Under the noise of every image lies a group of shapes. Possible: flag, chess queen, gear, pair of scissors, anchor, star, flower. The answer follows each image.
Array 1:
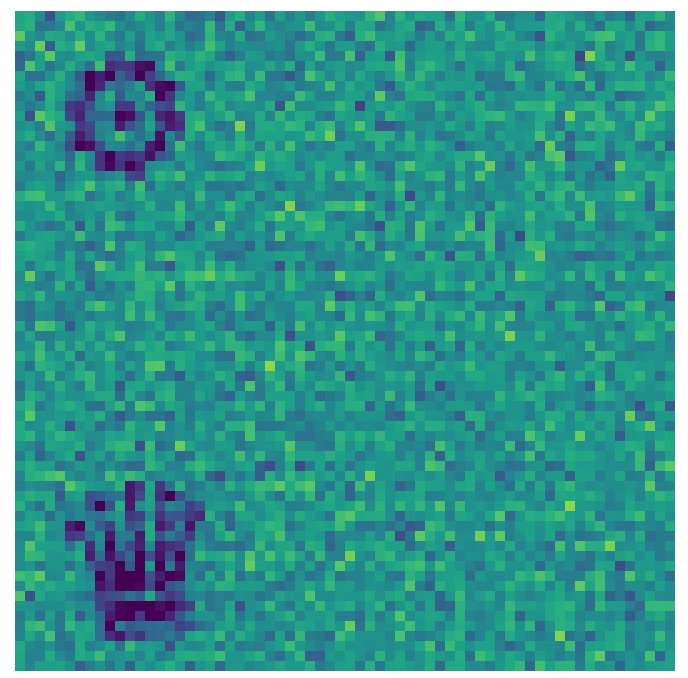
top left: gear; bottom left: chess queen
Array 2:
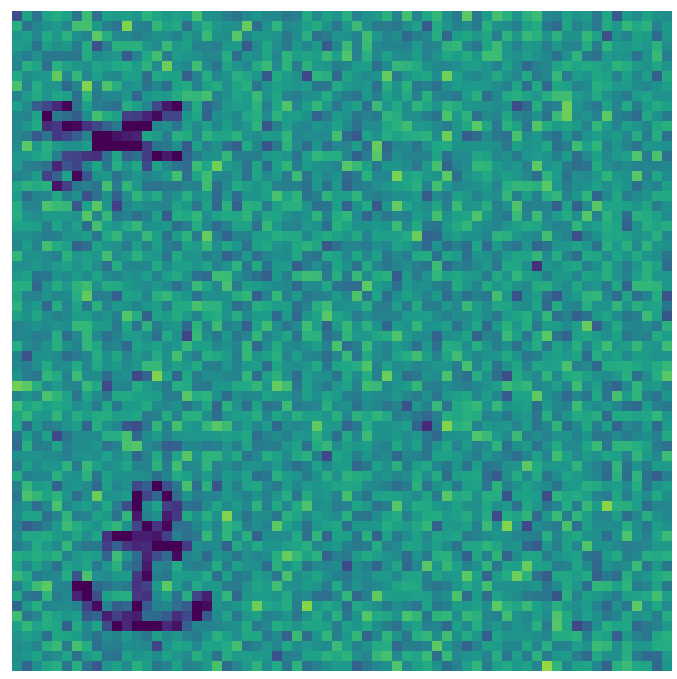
top left: pair of scissors; bottom left: anchor
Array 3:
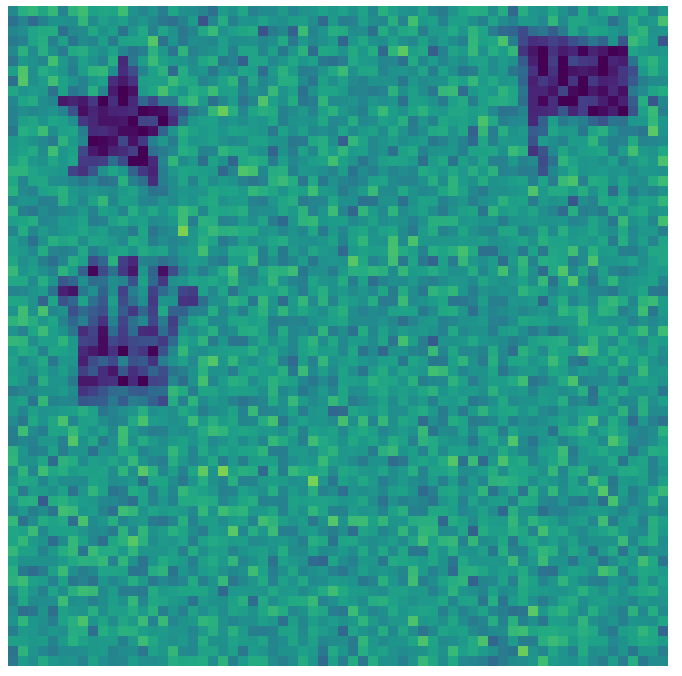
top left: star; top right: flag; middle left: chess queen
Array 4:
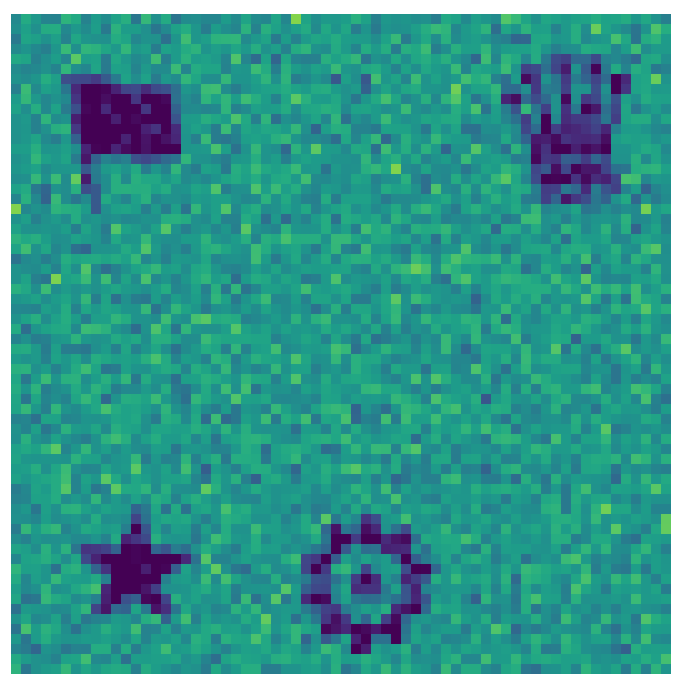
top left: flag; top right: chess queen; bottom left: star; bottom middle: gear
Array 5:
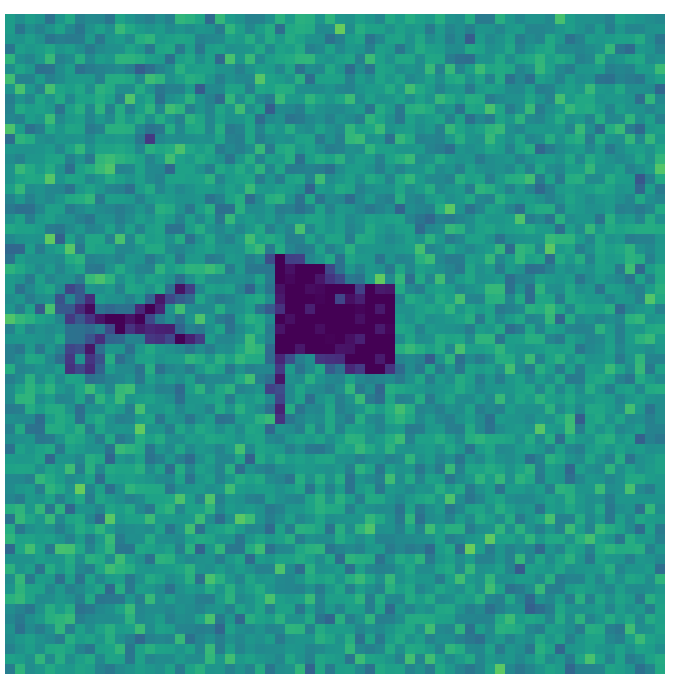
middle left: pair of scissors; centre: flag
